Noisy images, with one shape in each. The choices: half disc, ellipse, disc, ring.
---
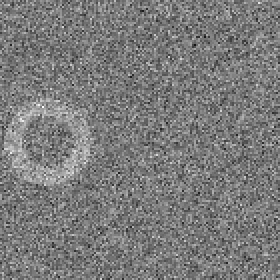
ring
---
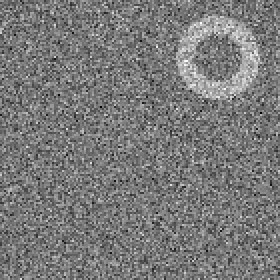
ring
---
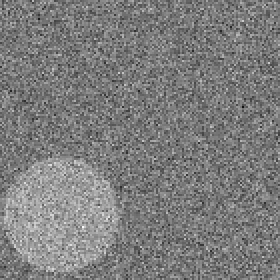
disc
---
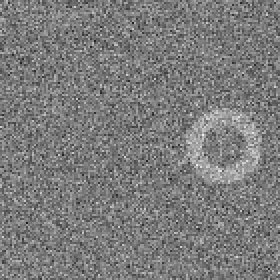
ring
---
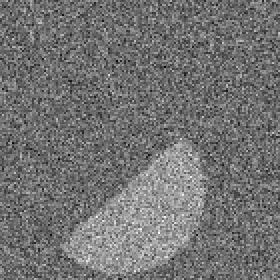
half disc
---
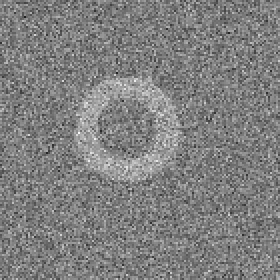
ring
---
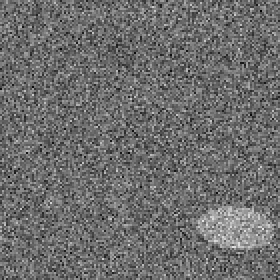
ellipse
